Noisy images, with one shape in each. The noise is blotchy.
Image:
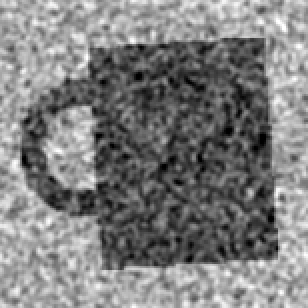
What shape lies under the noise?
cup
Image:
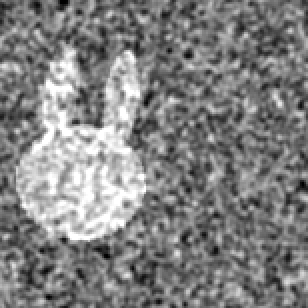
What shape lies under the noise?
rabbit's head
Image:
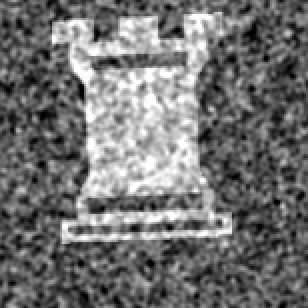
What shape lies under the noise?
chess rook
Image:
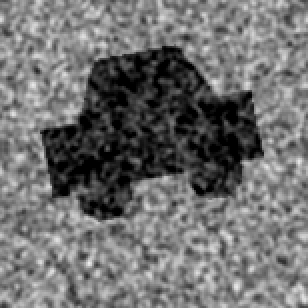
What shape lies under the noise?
car
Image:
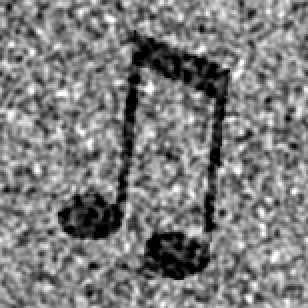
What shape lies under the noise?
pair of musical notes
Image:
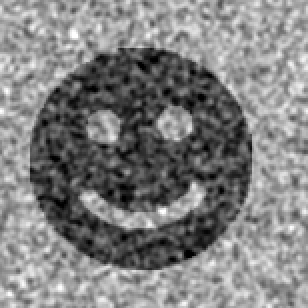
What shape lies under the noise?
smiling face
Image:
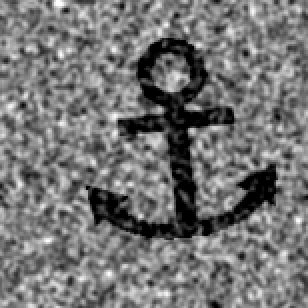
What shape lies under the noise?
anchor
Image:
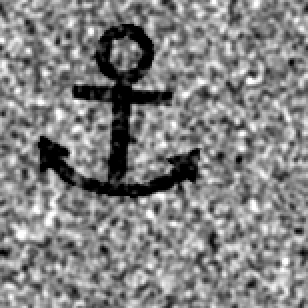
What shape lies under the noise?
anchor
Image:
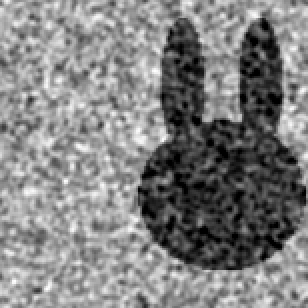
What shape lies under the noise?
rabbit's head
